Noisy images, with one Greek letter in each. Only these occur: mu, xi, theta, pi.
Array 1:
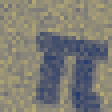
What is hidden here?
dark pi
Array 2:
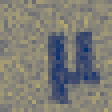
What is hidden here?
dark mu
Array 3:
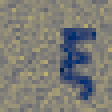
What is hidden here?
dark xi
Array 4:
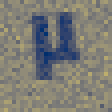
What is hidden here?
dark mu
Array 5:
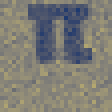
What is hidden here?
dark pi
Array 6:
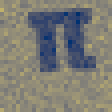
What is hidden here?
dark pi
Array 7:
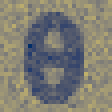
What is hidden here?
dark theta
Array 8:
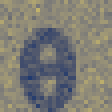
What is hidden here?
dark theta
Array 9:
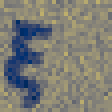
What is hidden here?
dark xi
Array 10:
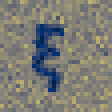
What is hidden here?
dark xi
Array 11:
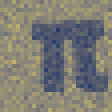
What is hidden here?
dark pi
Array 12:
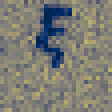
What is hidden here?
dark xi
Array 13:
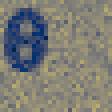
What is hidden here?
dark theta
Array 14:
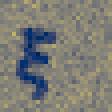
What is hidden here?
dark xi
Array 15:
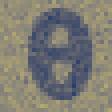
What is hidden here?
dark theta
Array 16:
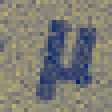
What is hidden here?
dark mu
